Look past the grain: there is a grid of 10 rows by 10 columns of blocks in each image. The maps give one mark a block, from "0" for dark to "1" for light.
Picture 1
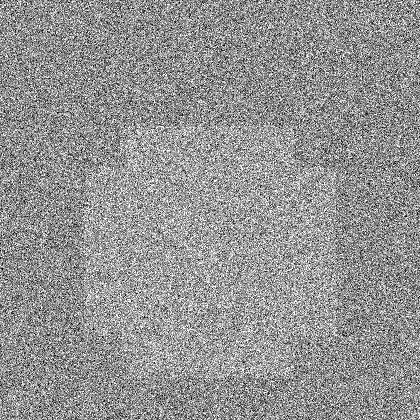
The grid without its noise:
0 0 0 0 0 0 0 0 0 0
0 0 0 0 0 0 0 0 0 0
0 0 0 0 0 0 0 0 0 0
0 0 0 1 1 1 1 0 0 0
0 0 1 1 1 1 1 1 0 0
0 0 1 1 1 1 1 1 0 0
0 0 1 1 1 1 1 1 0 0
0 0 1 1 1 1 1 1 0 0
0 0 0 1 1 1 1 0 0 0
0 0 0 0 0 0 0 0 0 0
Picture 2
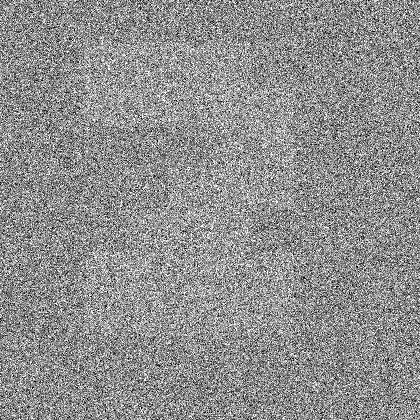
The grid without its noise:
0 0 0 0 0 0 0 0 0 0
0 0 1 1 1 1 0 0 0 0
0 0 1 1 1 1 1 0 0 0
0 0 0 0 0 1 1 0 0 0
0 0 0 0 1 1 1 0 0 0
0 0 0 1 1 1 0 0 0 0
0 0 1 1 1 1 1 0 0 0
0 0 1 1 1 1 1 0 0 0
0 0 0 0 0 0 0 0 0 0
0 0 0 0 0 0 0 0 0 0
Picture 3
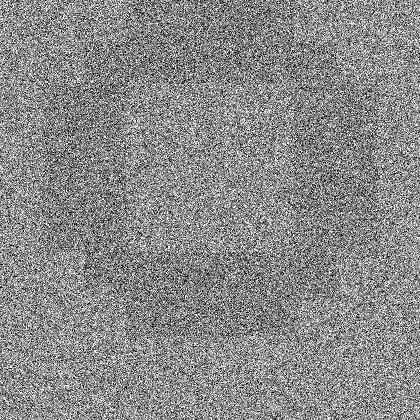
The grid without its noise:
1 1 1 0 0 0 0 1 1 1
1 1 0 0 0 0 0 0 1 1
1 0 0 1 1 1 1 0 0 1
1 0 0 1 1 1 1 0 0 1
1 0 0 1 1 1 1 0 0 1
1 0 0 1 1 1 1 0 0 1
1 1 0 0 0 0 0 0 1 1
1 1 1 0 0 0 0 1 1 1
1 1 1 1 1 1 1 1 1 1
1 1 1 1 1 1 1 1 1 1
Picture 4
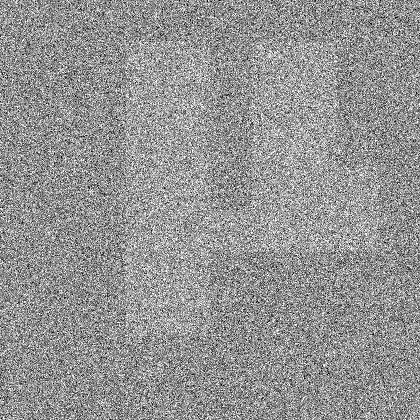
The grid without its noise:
0 0 0 0 0 0 0 0 0 0
0 0 0 1 1 0 1 1 0 0
0 0 0 1 1 0 1 1 0 0
0 0 0 1 1 0 1 1 0 0
0 0 0 1 1 0 1 1 1 0
0 0 0 1 1 1 1 1 1 0
0 0 0 1 1 0 0 0 0 0
0 0 0 1 1 0 0 0 0 0
0 0 0 0 0 0 0 0 0 0
0 0 0 0 0 0 0 0 0 0
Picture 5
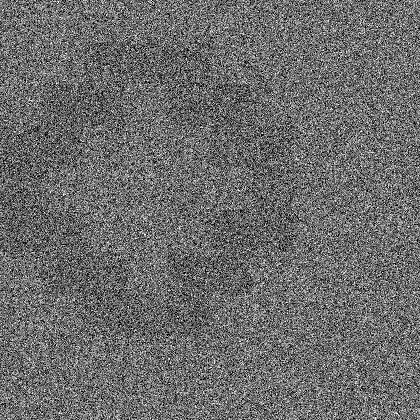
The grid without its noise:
1 1 1 1 1 1 1 1 1 1
1 1 0 0 0 1 1 1 1 1
1 0 0 1 0 0 1 1 1 1
0 0 1 1 1 0 0 1 1 1
0 1 1 1 1 1 0 1 1 1
0 0 1 1 1 0 0 1 1 1
1 0 0 1 0 0 1 1 1 1
1 1 0 0 0 1 1 1 1 1
1 1 1 1 1 1 1 1 1 1
1 1 1 1 1 1 1 1 1 1
